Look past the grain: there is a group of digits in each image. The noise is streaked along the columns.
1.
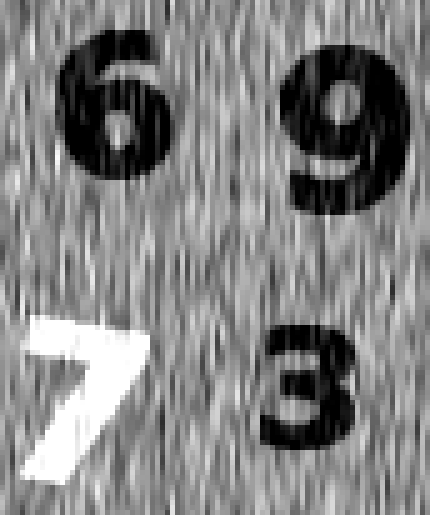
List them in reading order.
top left: dark 6; top right: dark 9; bottom left: light 7; bottom right: dark 3
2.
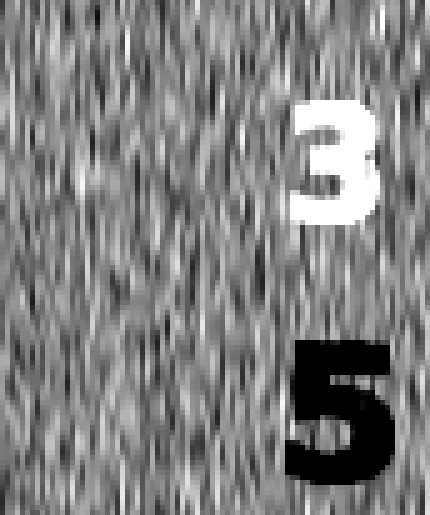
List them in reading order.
top right: light 3; bottom right: dark 5
